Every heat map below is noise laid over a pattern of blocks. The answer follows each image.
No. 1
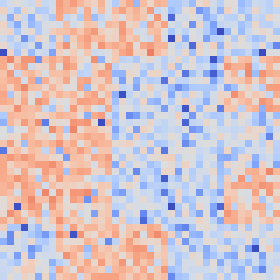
top and bottom mirror each other
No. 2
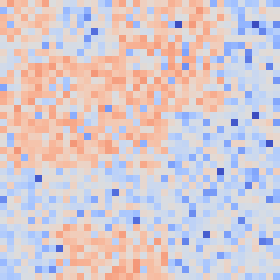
no symmetry
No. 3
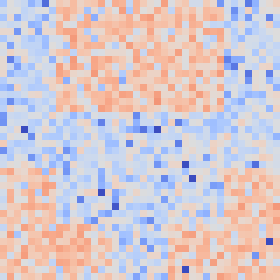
left and right mirror each other
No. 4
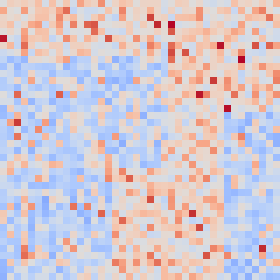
no symmetry
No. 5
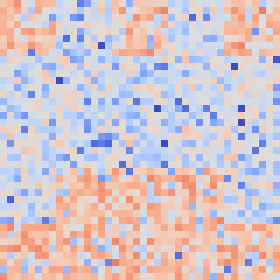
left and right mirror each other
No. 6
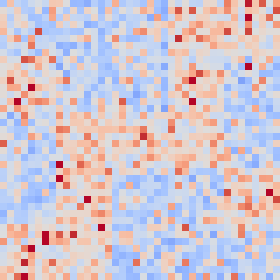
the same after a half turn
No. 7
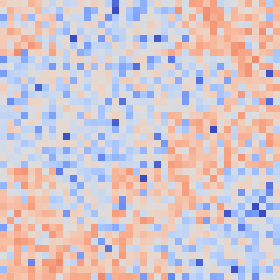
mirrored about the diagonal from the top left
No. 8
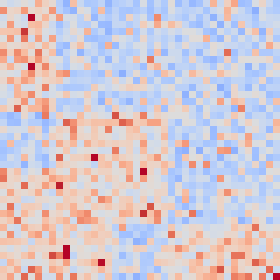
mirrored about the diagonal from the bottom left
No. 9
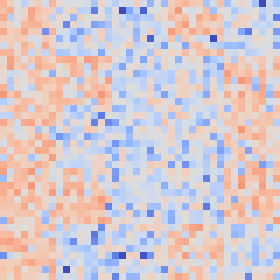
top and bottom mirror each other
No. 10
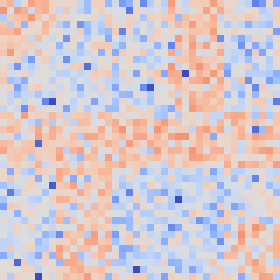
the same after a half turn
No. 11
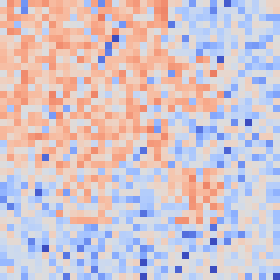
mirrored about the diagonal from the top left
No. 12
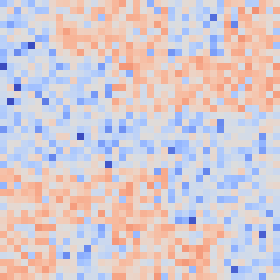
the same after a half turn
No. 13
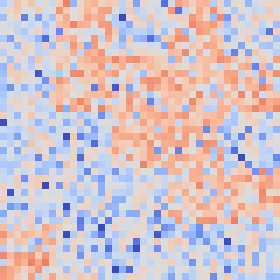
mirrored about the diagonal from the bottom left
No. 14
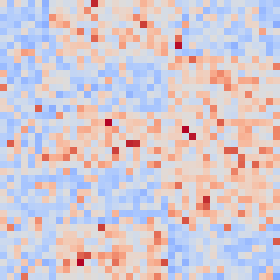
top and bottom mirror each other
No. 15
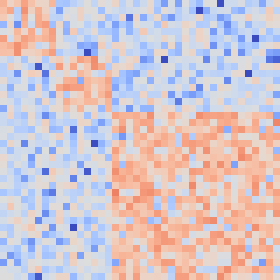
mirrored about the diagonal from the top left
